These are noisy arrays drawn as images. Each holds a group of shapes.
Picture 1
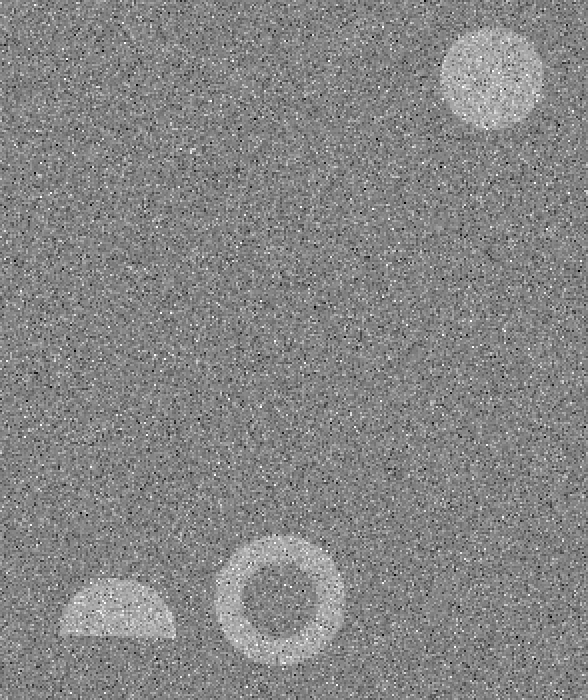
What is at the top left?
nothing
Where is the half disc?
bottom left
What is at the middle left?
nothing
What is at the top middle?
nothing
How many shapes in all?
3
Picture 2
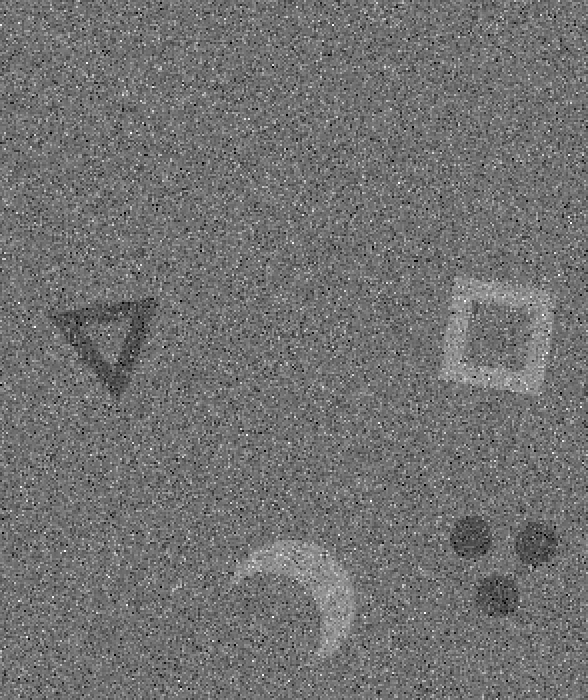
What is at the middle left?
triangle frame
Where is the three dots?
bottom right
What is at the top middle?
nothing
